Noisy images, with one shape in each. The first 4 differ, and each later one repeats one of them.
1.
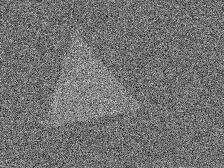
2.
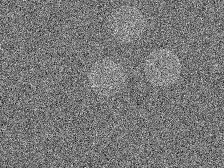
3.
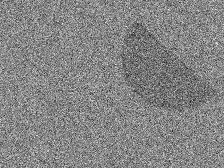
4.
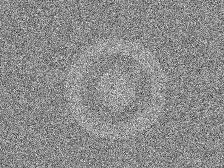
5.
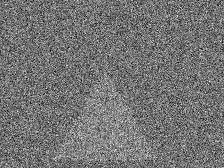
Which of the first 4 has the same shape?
1
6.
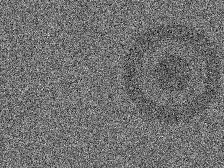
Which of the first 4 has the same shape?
4
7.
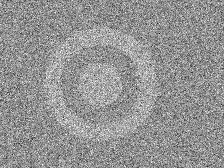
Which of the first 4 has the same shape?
4
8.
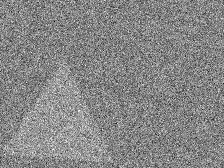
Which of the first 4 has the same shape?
1
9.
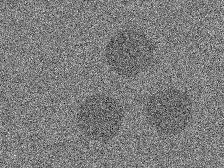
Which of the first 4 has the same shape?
2
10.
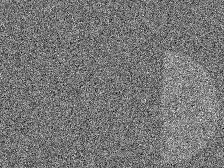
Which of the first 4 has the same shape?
3
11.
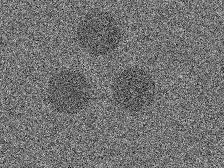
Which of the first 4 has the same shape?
2
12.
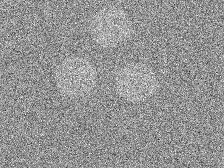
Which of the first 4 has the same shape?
2
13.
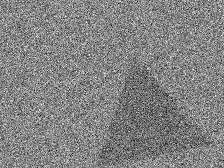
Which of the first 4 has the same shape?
1
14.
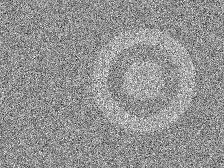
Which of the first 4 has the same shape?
4
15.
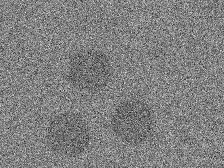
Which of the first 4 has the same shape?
2
